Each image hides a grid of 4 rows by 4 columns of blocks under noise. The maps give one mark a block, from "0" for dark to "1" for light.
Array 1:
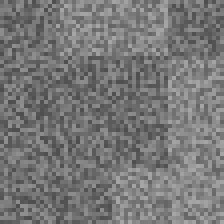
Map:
0110
0001
0001
0011
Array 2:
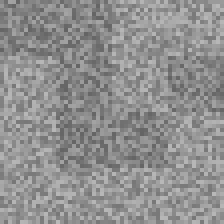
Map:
0011
1010
1001
1111
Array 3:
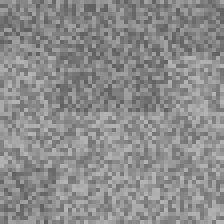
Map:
0000
1001
1111
0111
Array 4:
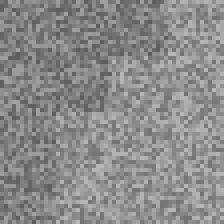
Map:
0001
0011
0111
0111
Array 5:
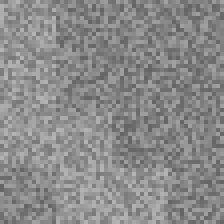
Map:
1000
1000
1100
0110
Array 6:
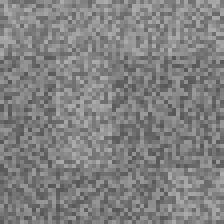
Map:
1111
0100
0100
0001
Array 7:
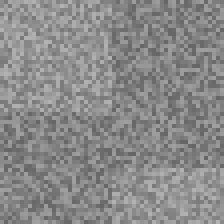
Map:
1100
1100
0000
0011
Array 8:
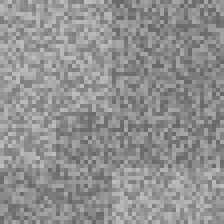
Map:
1100
1100
1000
0011
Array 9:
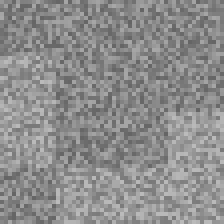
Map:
0000
1000
1001
0111
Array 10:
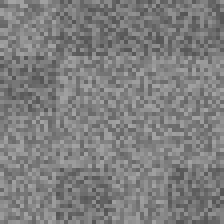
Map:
1000
0111
1111
1010
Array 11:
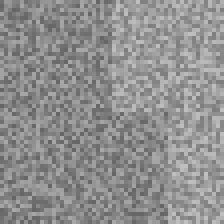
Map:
0011
0011
0001
0001
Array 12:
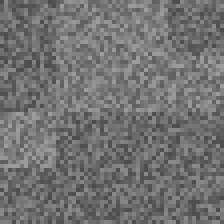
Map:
0110
0111
1000
0000
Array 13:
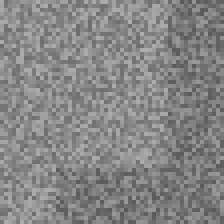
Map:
1110
1110
1110
1000
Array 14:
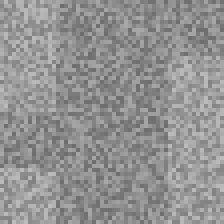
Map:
1000
1001
0001
1001
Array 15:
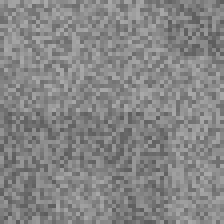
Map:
1110
1111
0001
0101
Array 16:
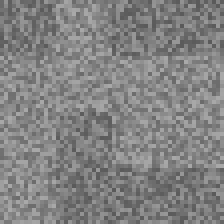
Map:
0100
1111
1011
1000
